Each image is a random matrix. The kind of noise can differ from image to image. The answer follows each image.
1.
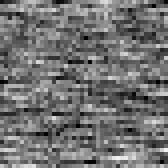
streaked along the rows
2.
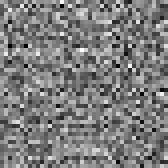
low rank plus noise
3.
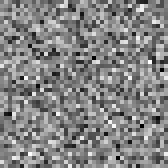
independent entries
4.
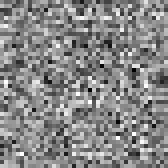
low rank plus noise
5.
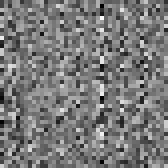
columns of uneven size
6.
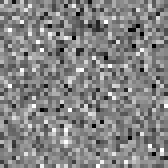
heavy tails
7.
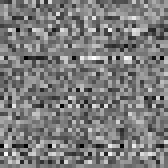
rows of uneven size
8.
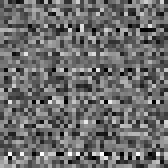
rows of uneven size
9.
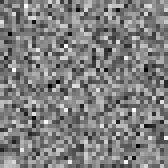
independent entries
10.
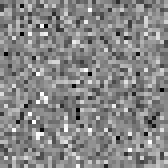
heavy tails
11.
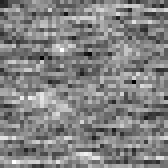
streaked along the rows
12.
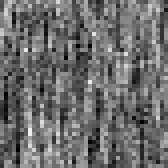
streaked along the columns
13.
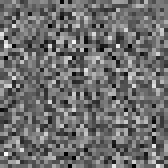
low rank plus noise
